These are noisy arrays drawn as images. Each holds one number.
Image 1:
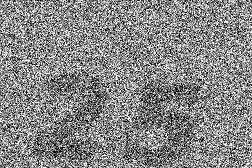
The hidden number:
25
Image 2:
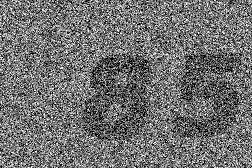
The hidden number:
85
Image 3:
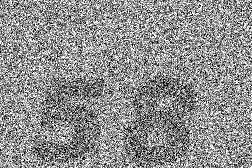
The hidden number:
58
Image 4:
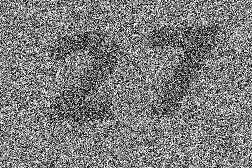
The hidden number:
27
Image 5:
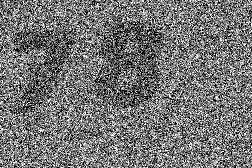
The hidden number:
78
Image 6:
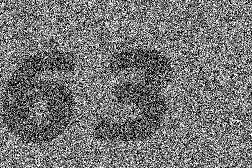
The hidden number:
63
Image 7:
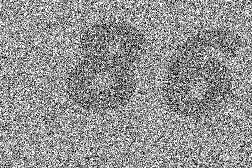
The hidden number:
86
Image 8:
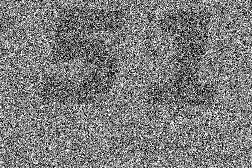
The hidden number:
51
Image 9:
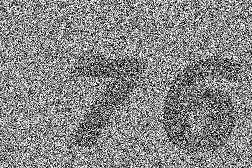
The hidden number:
76
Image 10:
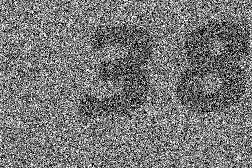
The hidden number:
38
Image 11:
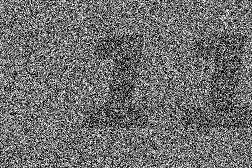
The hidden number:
11
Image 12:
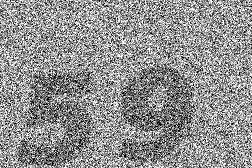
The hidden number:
59
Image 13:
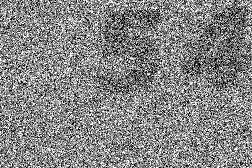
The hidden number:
54
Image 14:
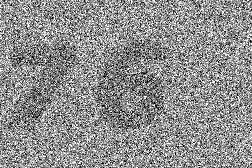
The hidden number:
76
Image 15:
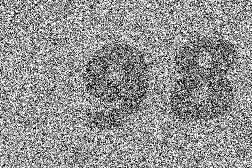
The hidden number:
98
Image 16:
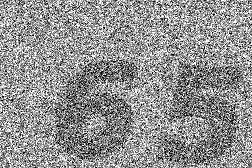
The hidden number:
65
